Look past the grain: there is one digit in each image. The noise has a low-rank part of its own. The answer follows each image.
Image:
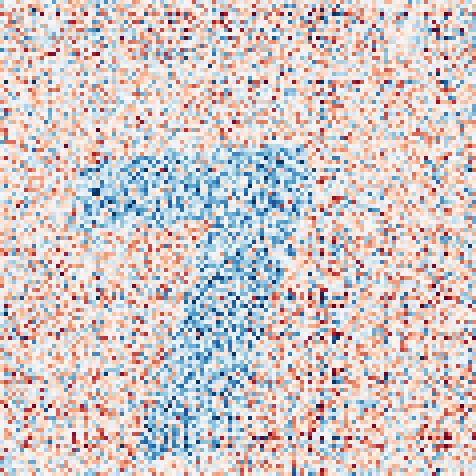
blue 7
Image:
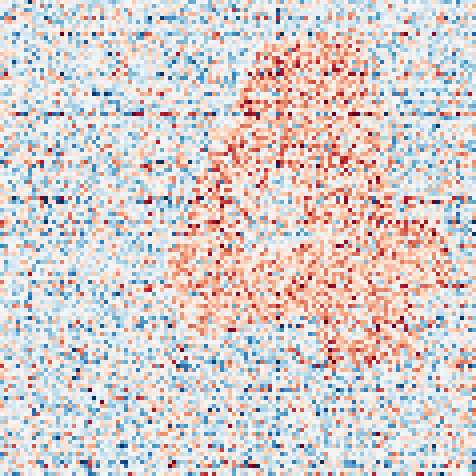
red 4
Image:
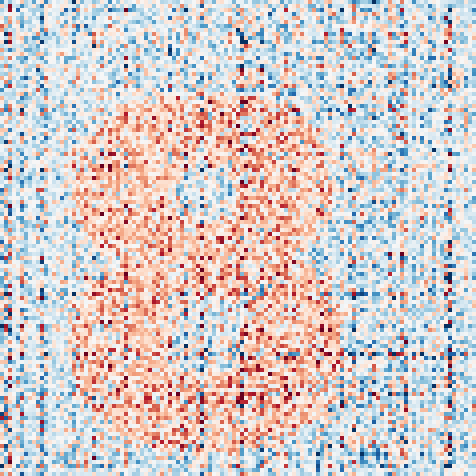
red 8
